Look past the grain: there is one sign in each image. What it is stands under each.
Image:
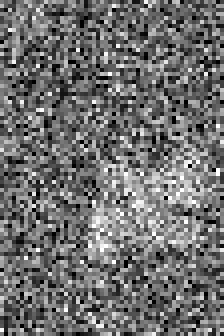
light not-equal sign
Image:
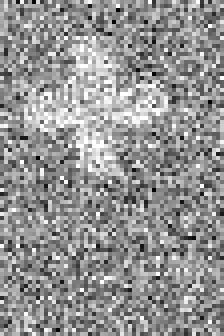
light plus sign
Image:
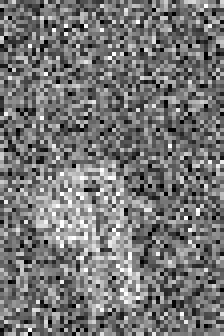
light pilcrow
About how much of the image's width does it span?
half
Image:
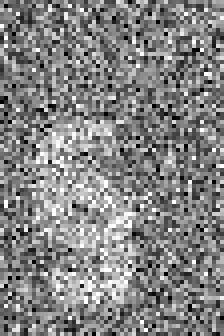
light section sign
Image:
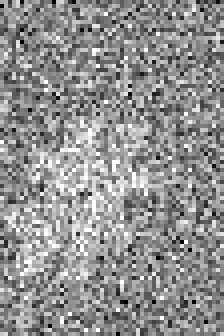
light hash sign
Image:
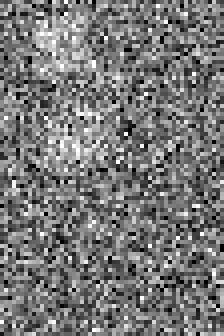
light colon
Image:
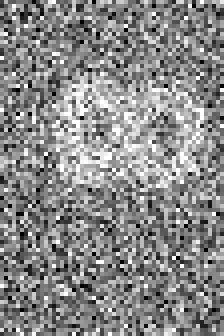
light infinity sign
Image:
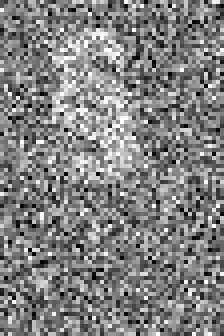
light section sign
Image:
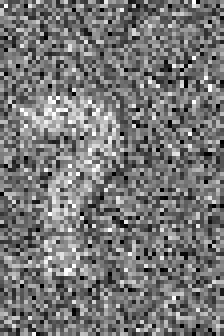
light question mark
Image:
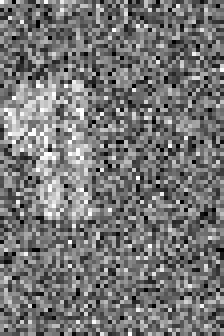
light pilcrow, middle left
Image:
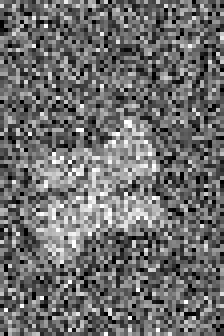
light not-equal sign
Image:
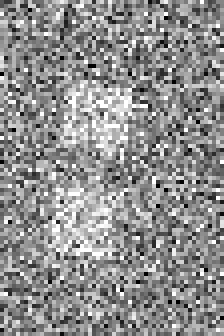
light colon
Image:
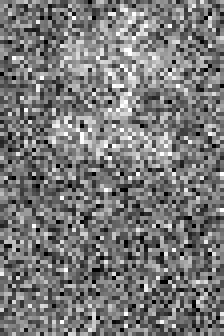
light plus-minus sign
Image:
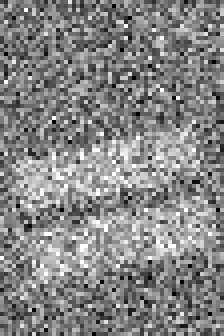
light equals sign
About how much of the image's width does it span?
nearly all
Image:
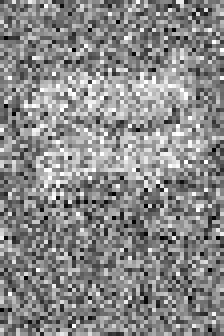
light approximately sign
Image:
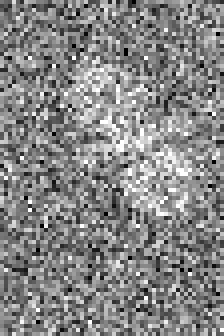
light percent sign
